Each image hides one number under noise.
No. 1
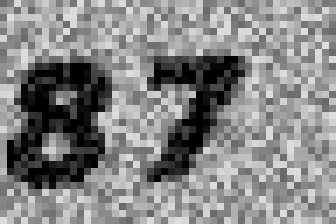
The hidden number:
87
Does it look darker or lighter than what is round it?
darker
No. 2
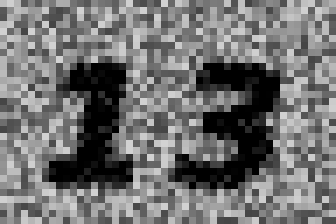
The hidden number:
13
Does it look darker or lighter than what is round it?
darker
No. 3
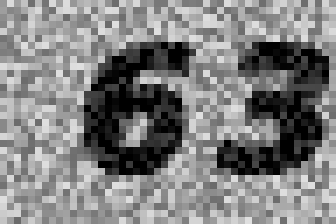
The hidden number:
63
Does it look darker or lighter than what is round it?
darker
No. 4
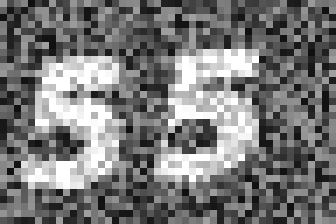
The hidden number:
55
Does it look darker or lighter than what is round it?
lighter
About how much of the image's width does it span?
two thirds
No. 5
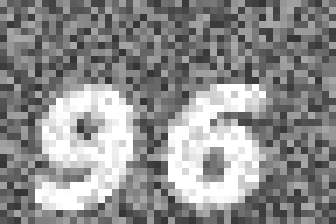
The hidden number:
96
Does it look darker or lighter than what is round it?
lighter
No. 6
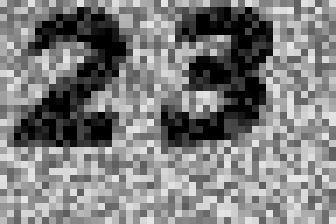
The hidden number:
23
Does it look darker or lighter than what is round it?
darker
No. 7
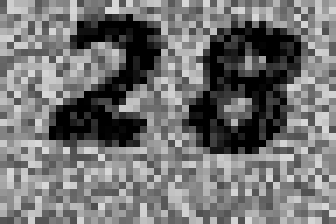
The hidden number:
28
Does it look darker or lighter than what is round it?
darker
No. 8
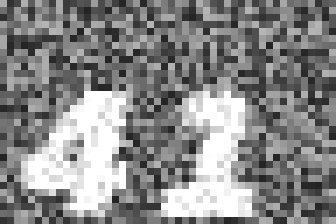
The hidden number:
41
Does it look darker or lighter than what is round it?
lighter
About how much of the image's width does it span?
two thirds
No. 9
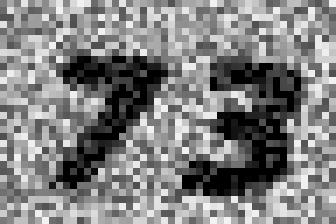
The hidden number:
73
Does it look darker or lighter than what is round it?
darker
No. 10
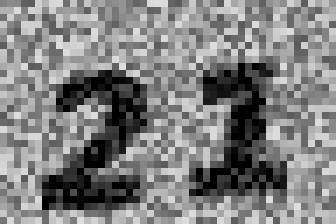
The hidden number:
21
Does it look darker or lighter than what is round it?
darker
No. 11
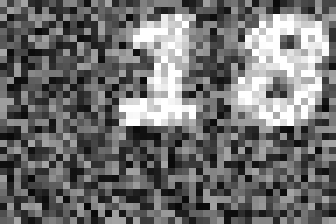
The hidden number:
18
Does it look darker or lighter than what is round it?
lighter
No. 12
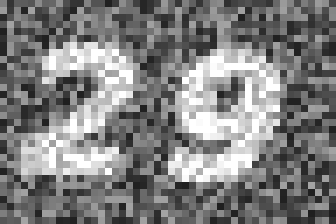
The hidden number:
29
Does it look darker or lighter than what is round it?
lighter
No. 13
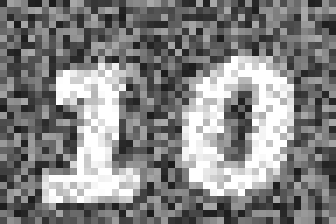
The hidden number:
10
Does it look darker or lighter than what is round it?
lighter
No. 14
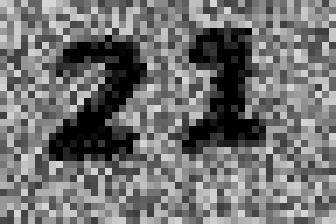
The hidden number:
21
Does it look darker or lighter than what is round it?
darker
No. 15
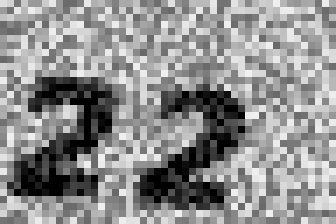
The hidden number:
22
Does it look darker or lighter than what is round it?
darker
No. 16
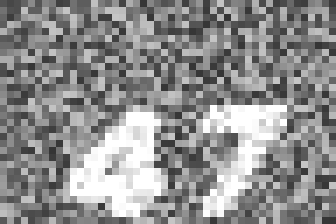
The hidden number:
47
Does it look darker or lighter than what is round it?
lighter
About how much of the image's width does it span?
two thirds
